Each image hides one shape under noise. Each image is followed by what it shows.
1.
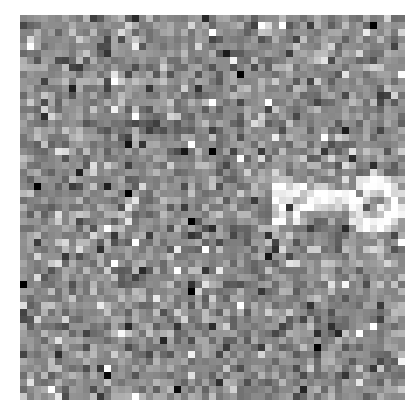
key
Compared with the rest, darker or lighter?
lighter
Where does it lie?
middle right
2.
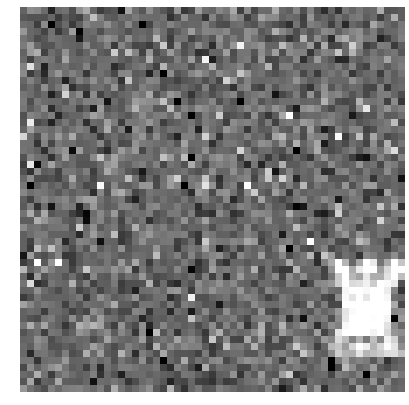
chess rook
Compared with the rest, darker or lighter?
lighter
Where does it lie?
bottom right
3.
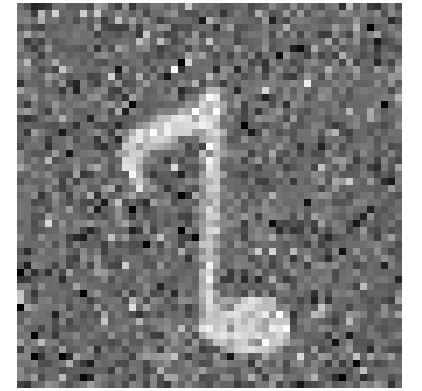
musical note
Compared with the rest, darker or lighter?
lighter
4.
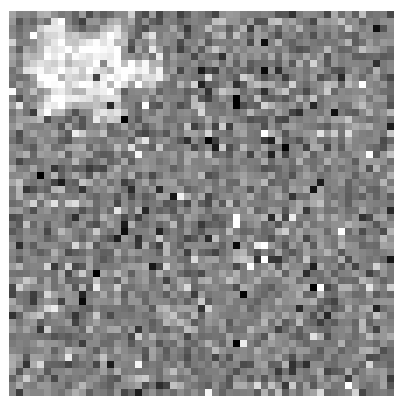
turtle
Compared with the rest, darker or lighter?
lighter
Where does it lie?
top left
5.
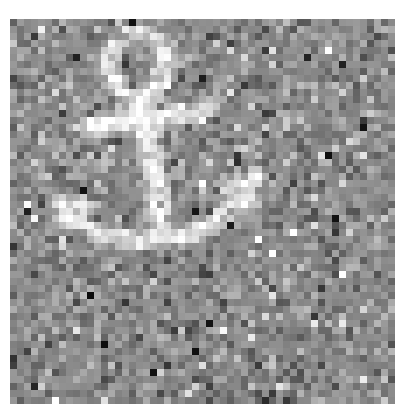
anchor
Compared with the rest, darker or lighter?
lighter
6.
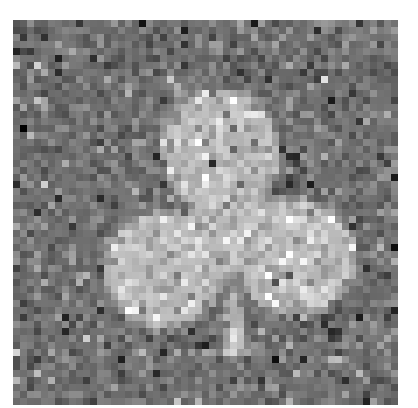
club
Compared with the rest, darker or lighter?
lighter
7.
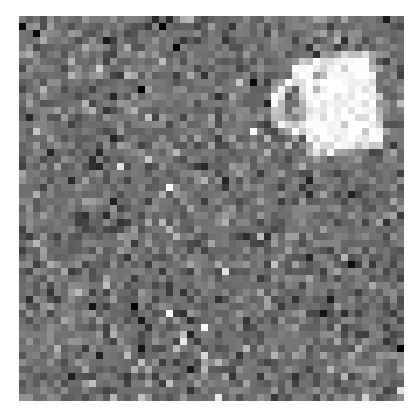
cup
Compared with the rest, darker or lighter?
lighter
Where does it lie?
top right
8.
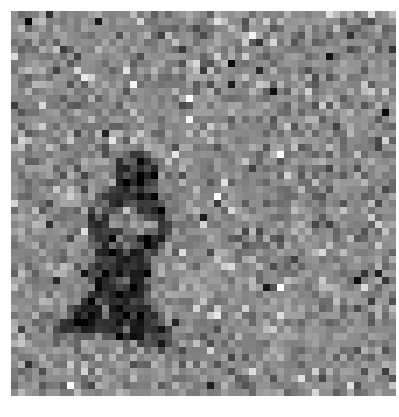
chess bishop
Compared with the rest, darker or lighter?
darker
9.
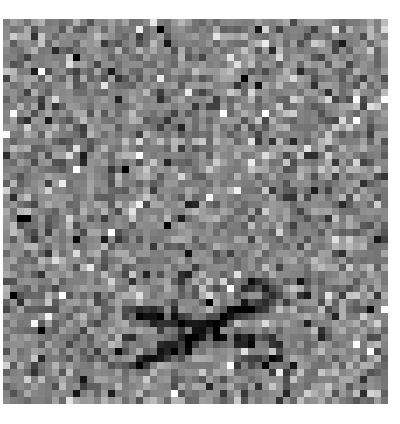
pair of scissors
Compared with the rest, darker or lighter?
darker
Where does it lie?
bottom middle
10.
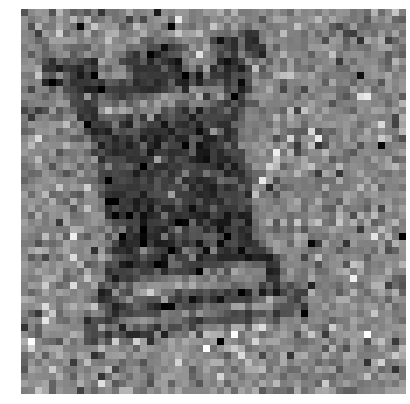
chess rook
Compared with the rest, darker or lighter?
darker
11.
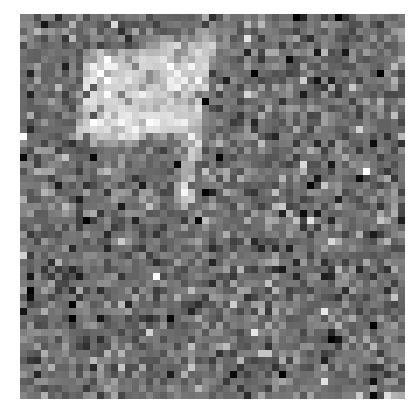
flag
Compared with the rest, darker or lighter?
lighter
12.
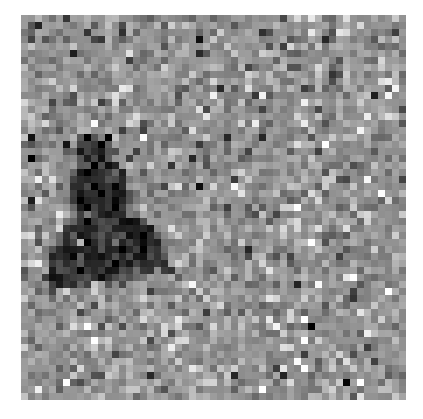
chess pawn
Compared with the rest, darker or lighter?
darker
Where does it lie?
middle left
